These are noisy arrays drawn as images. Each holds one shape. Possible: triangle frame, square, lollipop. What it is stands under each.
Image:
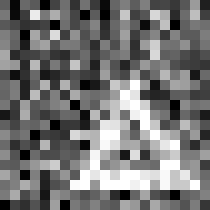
triangle frame
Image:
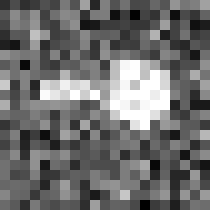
lollipop
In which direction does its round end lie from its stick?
right
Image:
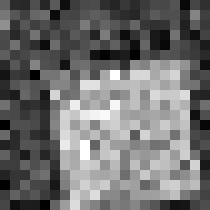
square
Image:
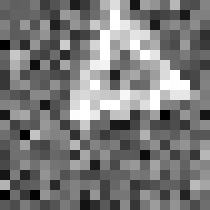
triangle frame
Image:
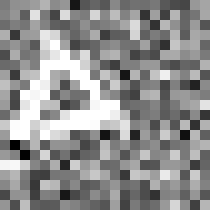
triangle frame
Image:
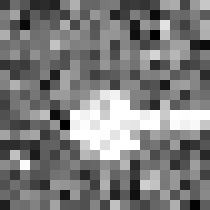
lollipop
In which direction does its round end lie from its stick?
left
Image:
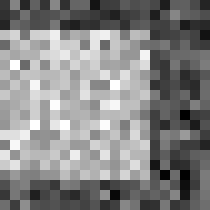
square
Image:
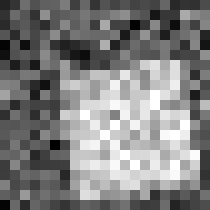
square
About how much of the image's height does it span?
two thirds
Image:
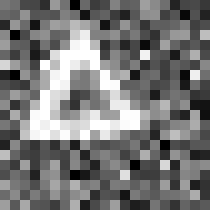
triangle frame
